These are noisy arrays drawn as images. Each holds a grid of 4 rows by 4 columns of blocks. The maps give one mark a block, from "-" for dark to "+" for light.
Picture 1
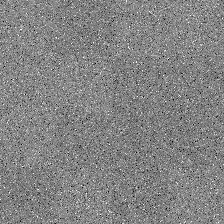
+ - + +
+ + - -
+ - - -
- + - +
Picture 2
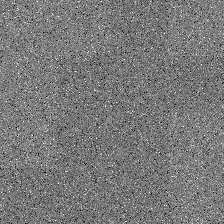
+ + - +
+ - - -
+ - - +
- - - +
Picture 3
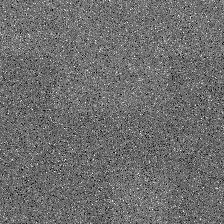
+ + + +
- + + -
- - - -
- - + -
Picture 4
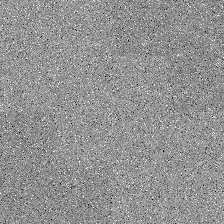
+ + - -
+ + + -
- + + +
- - + +
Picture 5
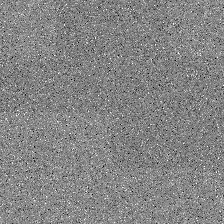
+ - - +
- - - -
+ + - -
+ + + +
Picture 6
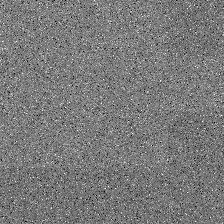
+ + + -
+ + + +
+ + + -
- - - -
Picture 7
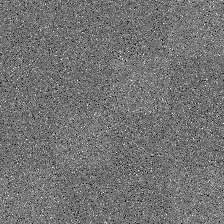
- - - +
- - + -
- + - -
+ - - +
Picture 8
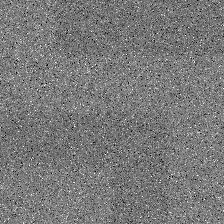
+ - - -
+ + + +
- - - +
+ + - +
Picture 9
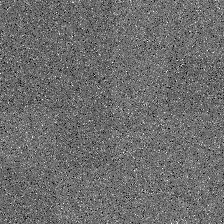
- - + +
- - + -
+ - + +
- + + +
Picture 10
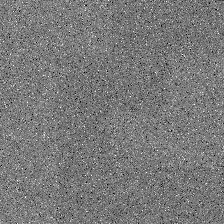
+ + - -
+ - - +
+ - + +
+ - - -
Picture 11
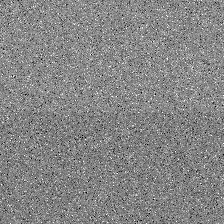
+ + + +
+ + + +
- - - -
- - - -
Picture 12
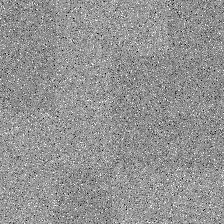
- + + -
- + - -
+ + - -
+ - + +
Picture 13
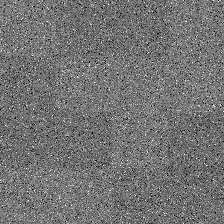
+ - - +
- + + +
- - + -
+ + - -
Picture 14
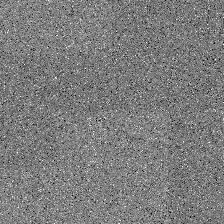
+ + - -
- - - -
- + + -
+ + + -
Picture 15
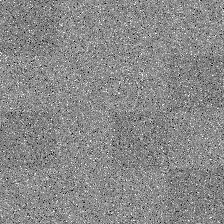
- + + +
+ + + -
- + - +
+ + + -
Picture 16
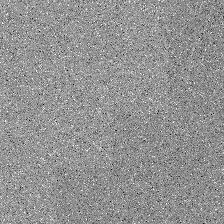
+ + + -
+ + + -
+ + - -
+ - - -
